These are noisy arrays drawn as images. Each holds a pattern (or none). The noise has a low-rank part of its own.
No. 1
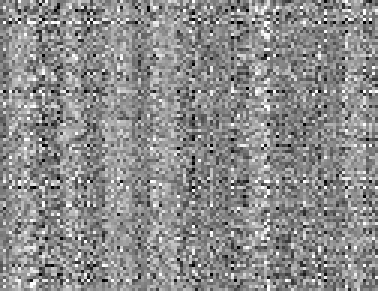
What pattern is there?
bands of columns
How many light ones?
6
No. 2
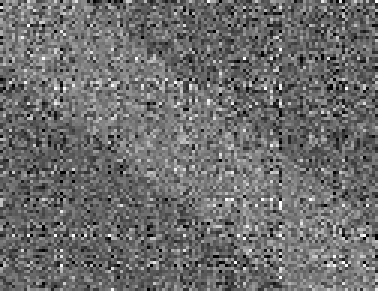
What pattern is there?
a diagonal band
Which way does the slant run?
top left to bottom right
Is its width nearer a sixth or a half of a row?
a half
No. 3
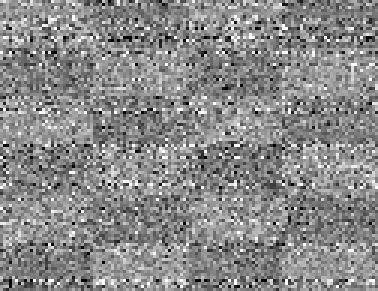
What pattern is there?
a checkerboard
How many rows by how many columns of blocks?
6 by 4
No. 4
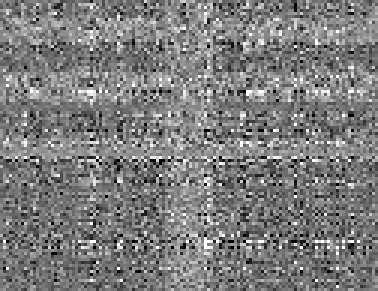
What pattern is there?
bands of rows crossing bands of columns
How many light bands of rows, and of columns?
3 and 1
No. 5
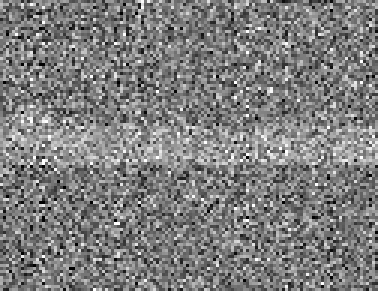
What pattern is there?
one band of rows
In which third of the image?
middle
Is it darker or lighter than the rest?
lighter
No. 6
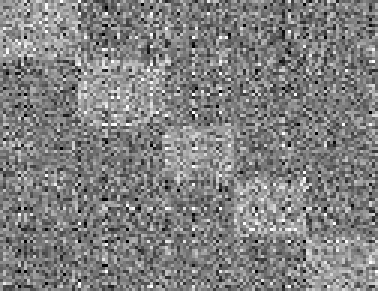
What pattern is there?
blocks along the diagonal
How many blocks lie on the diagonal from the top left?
5
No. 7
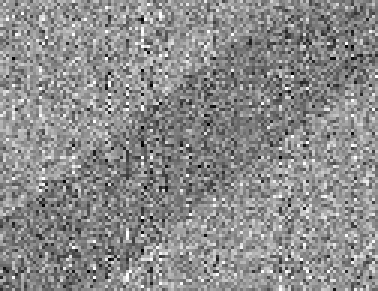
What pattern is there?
a diagonal band
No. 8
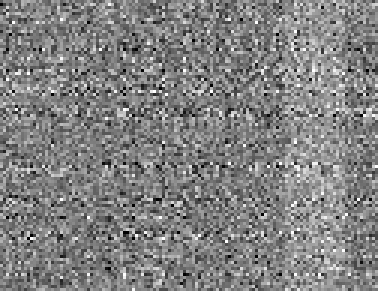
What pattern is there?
one band of columns
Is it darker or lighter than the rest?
lighter
